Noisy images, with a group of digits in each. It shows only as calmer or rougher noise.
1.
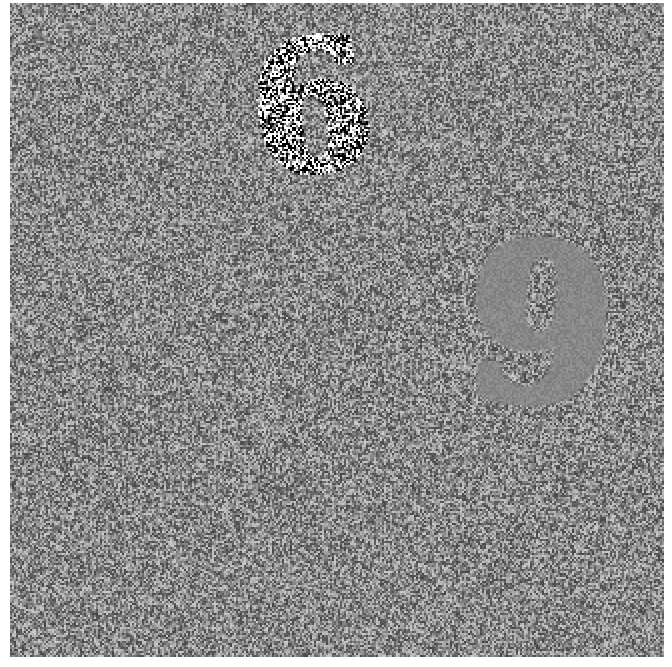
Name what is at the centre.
nothing
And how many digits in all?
2
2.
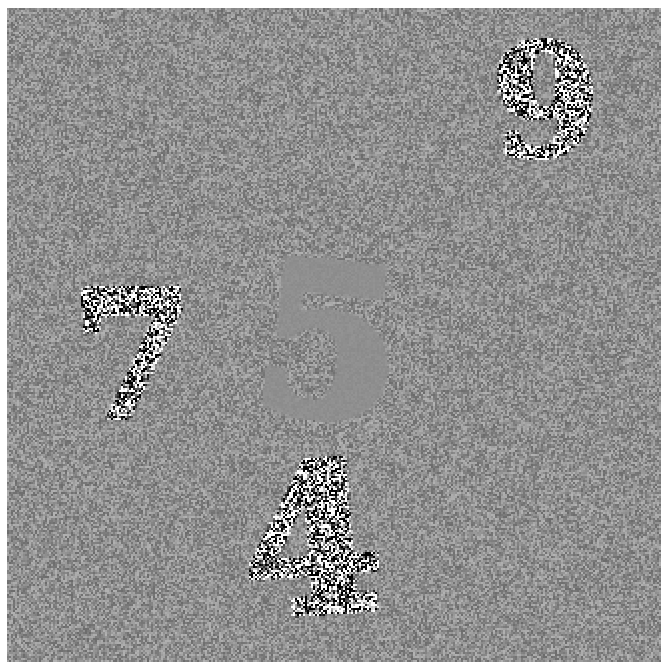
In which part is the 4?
bottom middle
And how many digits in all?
4
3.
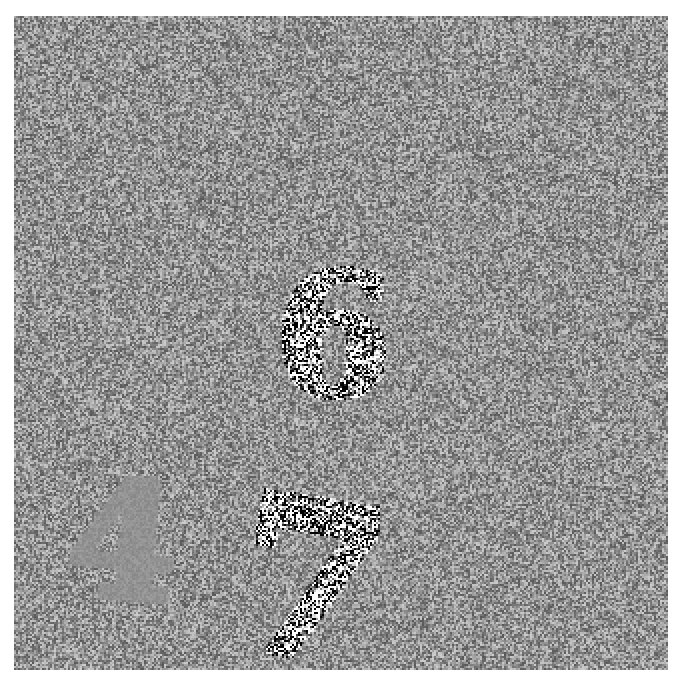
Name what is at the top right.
nothing
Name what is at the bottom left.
4
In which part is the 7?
bottom middle
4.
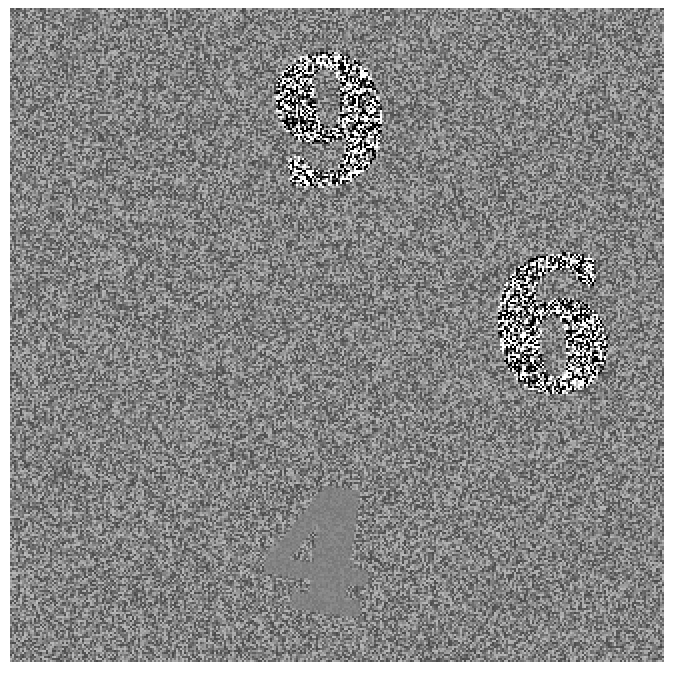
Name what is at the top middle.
9
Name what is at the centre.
nothing
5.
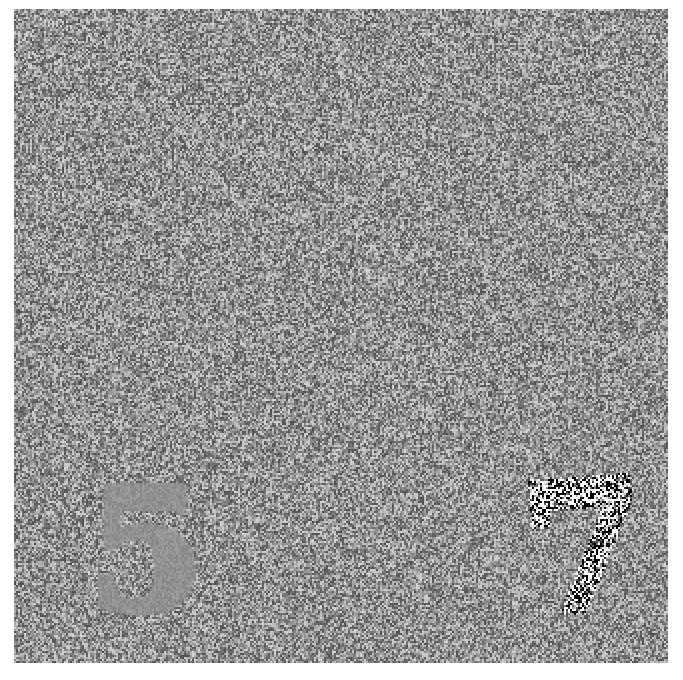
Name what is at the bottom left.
5
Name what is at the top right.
nothing
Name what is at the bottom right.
7
